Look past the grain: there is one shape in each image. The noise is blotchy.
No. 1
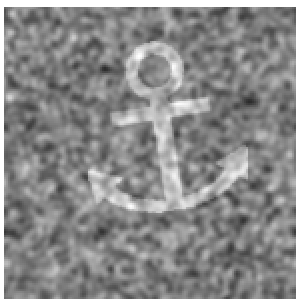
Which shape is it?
anchor
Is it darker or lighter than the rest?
lighter
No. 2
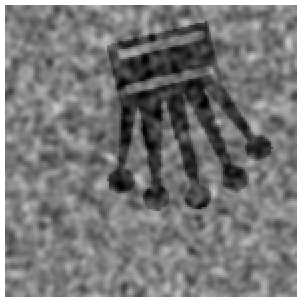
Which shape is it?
chess queen
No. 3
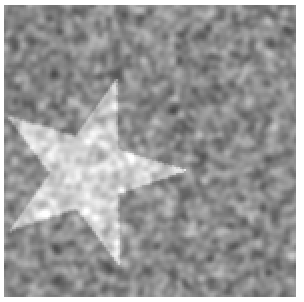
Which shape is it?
star
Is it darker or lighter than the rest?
lighter
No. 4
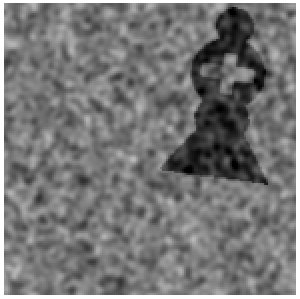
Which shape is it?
chess bishop
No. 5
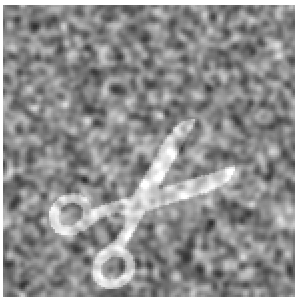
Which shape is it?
pair of scissors
